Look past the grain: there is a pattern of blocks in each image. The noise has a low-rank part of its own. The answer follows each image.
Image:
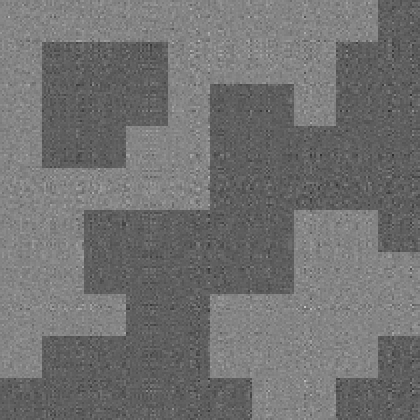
mirrored about the diagonal from the top left
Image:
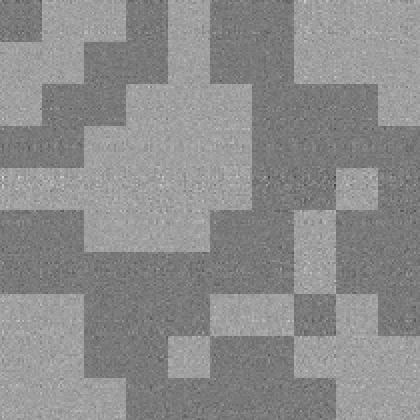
mirrored about the diagonal from the top left
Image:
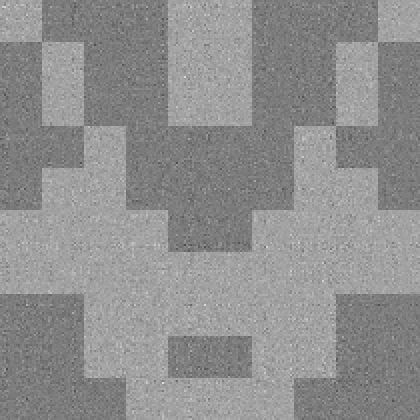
left and right mirror each other
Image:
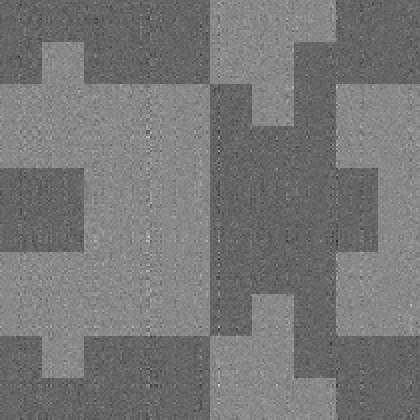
top and bottom mirror each other
